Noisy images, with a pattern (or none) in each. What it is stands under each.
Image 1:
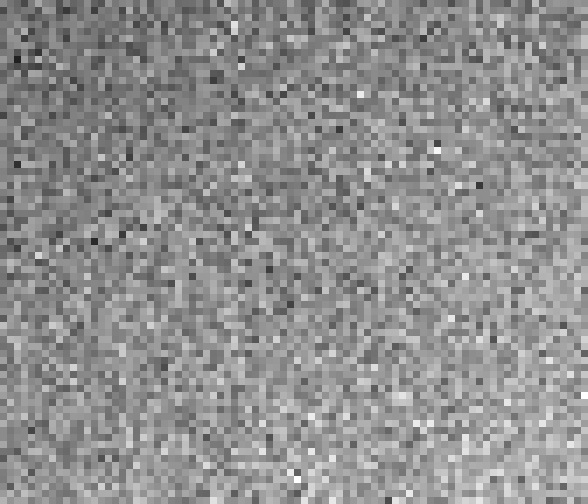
a smooth slope
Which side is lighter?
bottom right
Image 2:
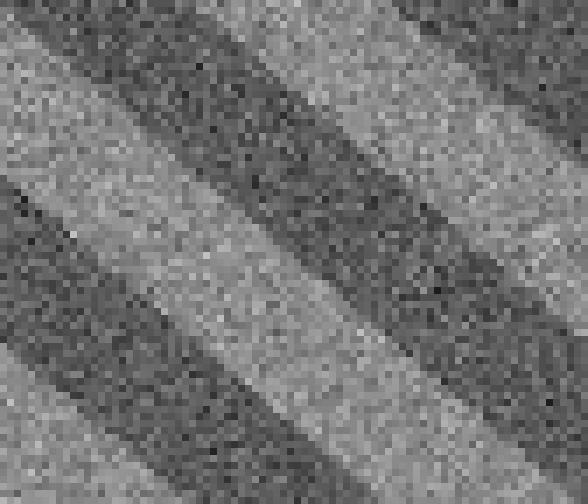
diagonal stripes
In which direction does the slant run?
top left to bottom right
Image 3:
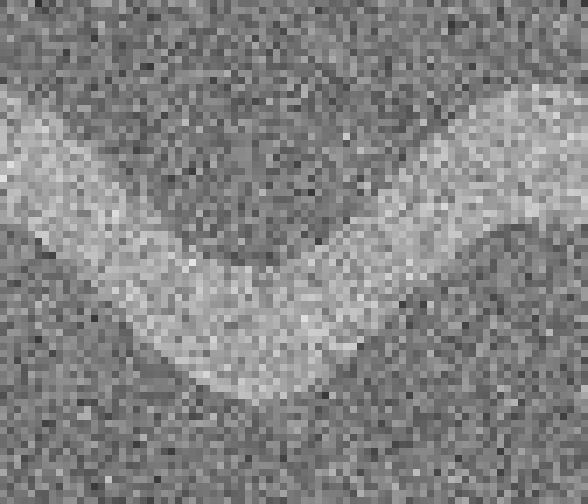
a wavy band
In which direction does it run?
left to right
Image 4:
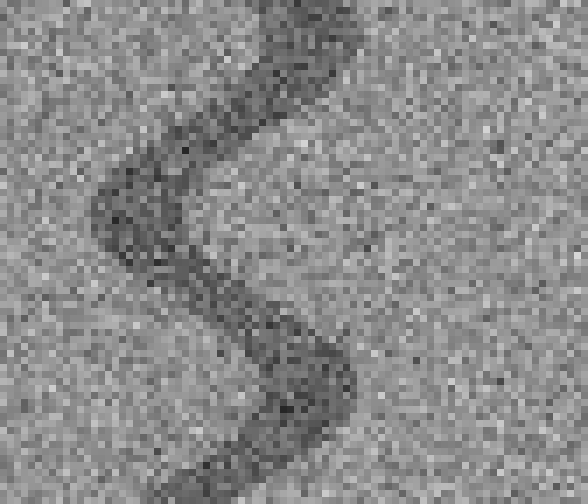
a wavy band
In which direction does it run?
top to bottom
